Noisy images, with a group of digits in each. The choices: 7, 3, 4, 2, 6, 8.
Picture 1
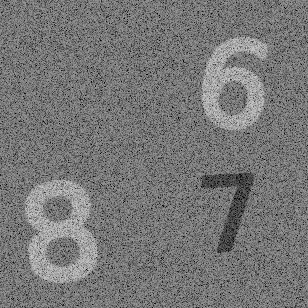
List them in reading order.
top right: light 6; bottom left: light 8; bottom right: dark 7
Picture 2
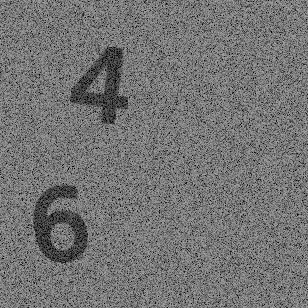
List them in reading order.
top left: dark 4; bottom left: dark 6
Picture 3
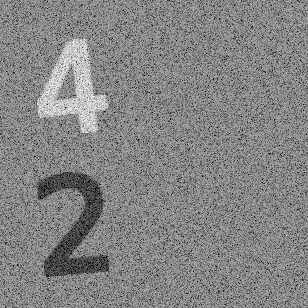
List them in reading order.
top left: light 4; bottom left: dark 2
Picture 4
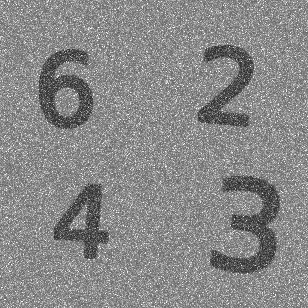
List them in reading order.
top left: dark 6; top right: dark 2; bottom left: dark 4; bottom right: dark 3
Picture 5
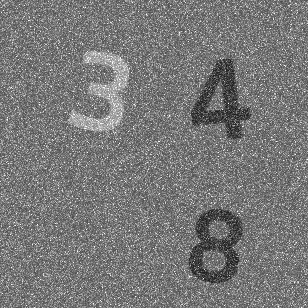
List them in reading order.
top left: light 3; top right: dark 4; bottom right: dark 8
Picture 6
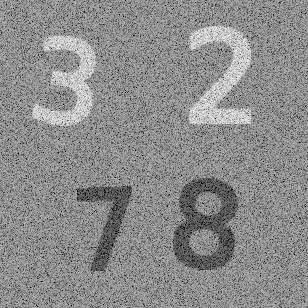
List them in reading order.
top left: light 3; top right: light 2; bottom left: dark 7; bottom right: dark 8
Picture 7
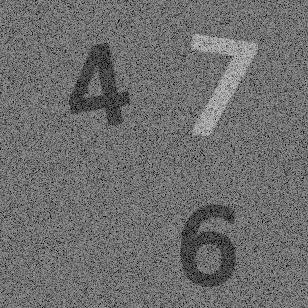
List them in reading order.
top left: dark 4; top right: light 7; bottom right: dark 6
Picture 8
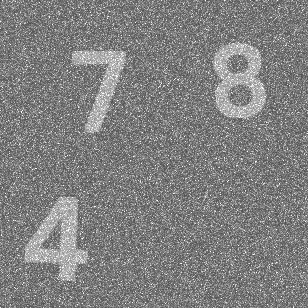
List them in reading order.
top left: light 7; top right: light 8; bottom left: light 4
